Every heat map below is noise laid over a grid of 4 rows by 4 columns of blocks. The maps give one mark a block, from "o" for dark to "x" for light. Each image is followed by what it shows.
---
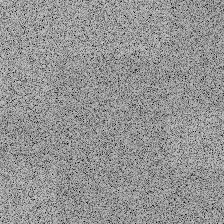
x x x o
x o o o
o o o x
x o o o
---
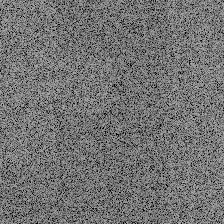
x o o x
x x o x
x o o x
o o o x
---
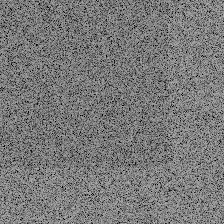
o o o x
o o o x
o o o x
x x x x
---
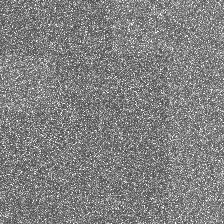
o o x x
x o o x
o o o x
o o o x
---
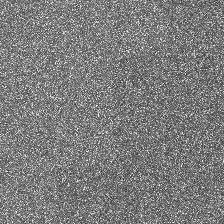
x x x o
x x o o
x x o o
x o o o
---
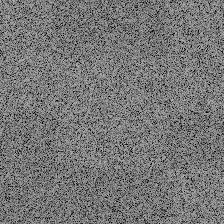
x o o x
x x x x
o x x o
o o o x
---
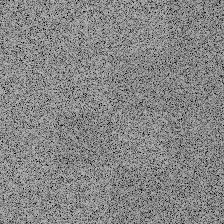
x x x o
x x o o
x o x o
x x o o
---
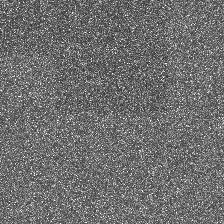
o o o x
x o o x
x x x x
x x x x
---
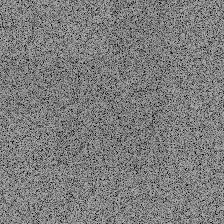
x x o x
o o o x
x o o x
x x x x
